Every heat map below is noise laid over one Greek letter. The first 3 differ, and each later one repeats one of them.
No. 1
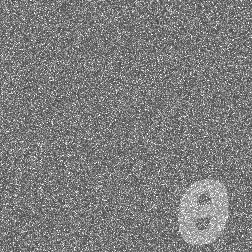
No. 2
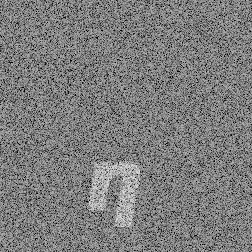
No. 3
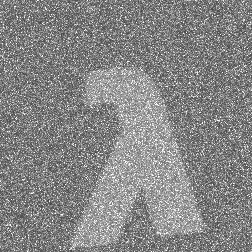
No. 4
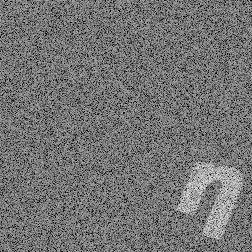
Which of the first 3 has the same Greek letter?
2
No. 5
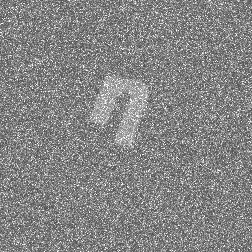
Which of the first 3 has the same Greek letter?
2
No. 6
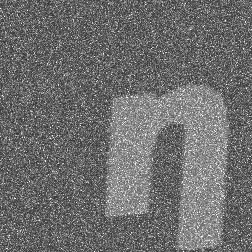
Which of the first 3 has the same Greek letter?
2
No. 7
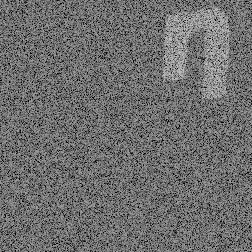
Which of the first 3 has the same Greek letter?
2
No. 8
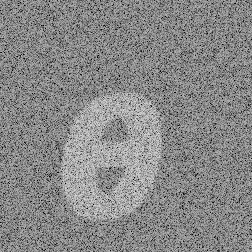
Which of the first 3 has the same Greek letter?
1
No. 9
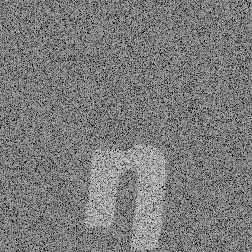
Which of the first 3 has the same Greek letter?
2
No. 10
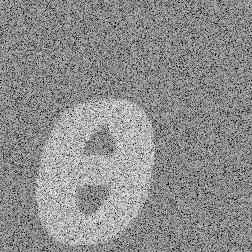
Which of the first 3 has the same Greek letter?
1
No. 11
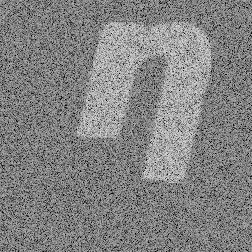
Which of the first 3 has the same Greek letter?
2
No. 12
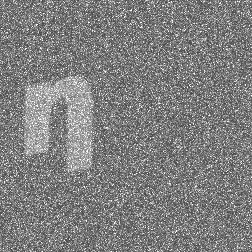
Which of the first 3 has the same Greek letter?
2
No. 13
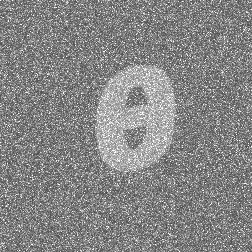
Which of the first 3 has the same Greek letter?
1
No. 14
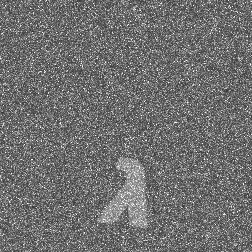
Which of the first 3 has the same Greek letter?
3
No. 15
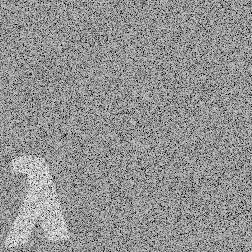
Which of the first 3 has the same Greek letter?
3
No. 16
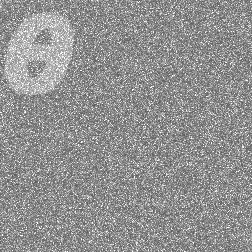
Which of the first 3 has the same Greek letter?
1
